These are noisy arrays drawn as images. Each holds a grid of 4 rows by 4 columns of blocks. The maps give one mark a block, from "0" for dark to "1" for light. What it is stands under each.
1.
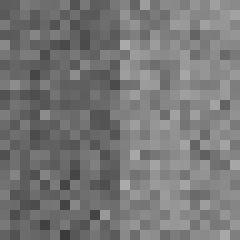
0011
0011
0011
0011
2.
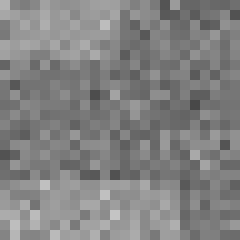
1100
0000
0000
1110
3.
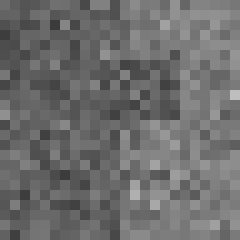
0011
0001
0011
0011
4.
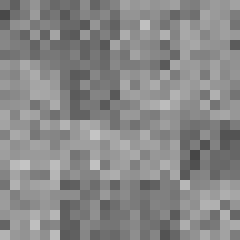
0011
1011
1110
1001
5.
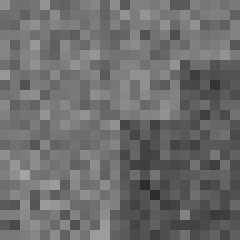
1111
1110
1100
1100
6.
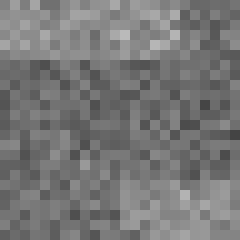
1110
0000
0000
0011
